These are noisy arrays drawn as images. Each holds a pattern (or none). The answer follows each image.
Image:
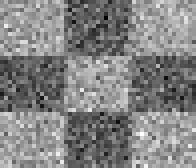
a checkerboard
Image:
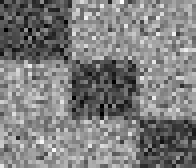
blocks along the diagonal
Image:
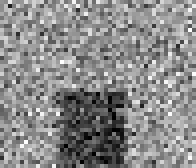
one block
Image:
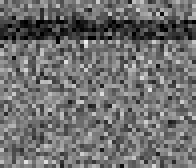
one band of rows
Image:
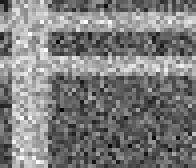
bands of rows crossing bands of columns
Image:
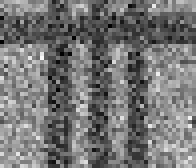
bands of rows crossing bands of columns
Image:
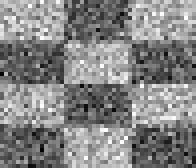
a checkerboard
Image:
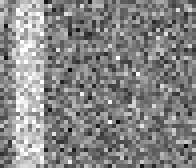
one band of columns
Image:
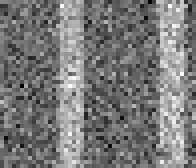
bands of columns
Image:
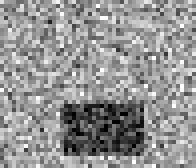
one block
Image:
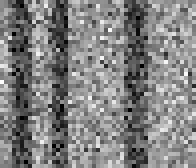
bands of columns
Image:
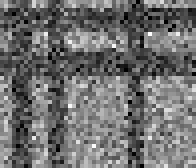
bands of rows crossing bands of columns
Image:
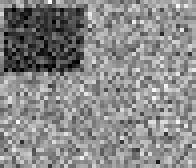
one block
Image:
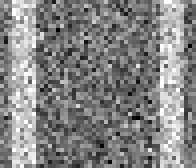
bands of columns
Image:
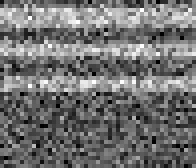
bands of rows
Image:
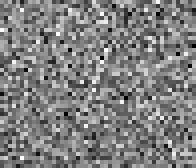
only noise
